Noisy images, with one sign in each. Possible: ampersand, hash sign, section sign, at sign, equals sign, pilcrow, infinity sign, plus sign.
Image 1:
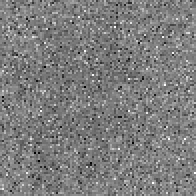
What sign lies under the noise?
hash sign
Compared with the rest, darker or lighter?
darker
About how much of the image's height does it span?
nearly all
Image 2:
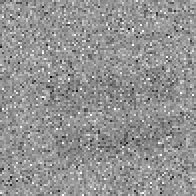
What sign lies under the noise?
equals sign
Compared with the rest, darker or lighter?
darker
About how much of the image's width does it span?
two thirds
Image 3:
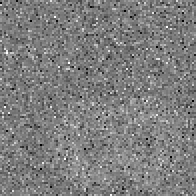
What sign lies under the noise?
infinity sign
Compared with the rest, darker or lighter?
lighter
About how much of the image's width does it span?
two thirds
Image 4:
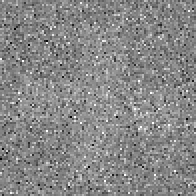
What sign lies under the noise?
plus sign
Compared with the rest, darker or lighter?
lighter
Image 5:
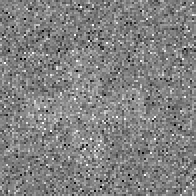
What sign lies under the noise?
plus sign
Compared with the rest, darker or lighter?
lighter
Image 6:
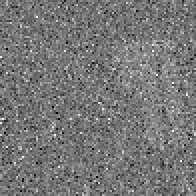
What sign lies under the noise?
pilcrow
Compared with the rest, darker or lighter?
lighter
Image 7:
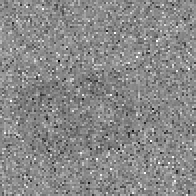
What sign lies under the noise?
infinity sign
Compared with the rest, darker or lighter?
darker
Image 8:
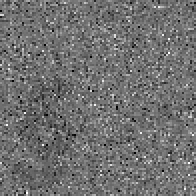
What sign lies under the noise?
section sign
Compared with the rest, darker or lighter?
darker
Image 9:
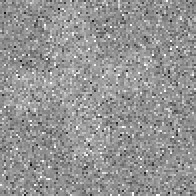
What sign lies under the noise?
plus sign
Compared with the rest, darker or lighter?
lighter
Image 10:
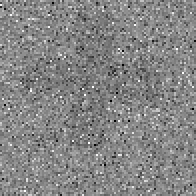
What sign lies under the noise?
plus sign
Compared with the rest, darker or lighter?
darker
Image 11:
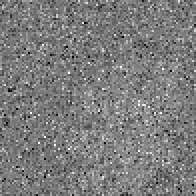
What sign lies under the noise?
hash sign
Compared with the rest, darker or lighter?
lighter
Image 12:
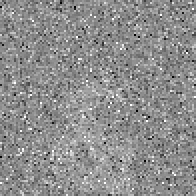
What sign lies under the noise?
ampersand
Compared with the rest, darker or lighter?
lighter
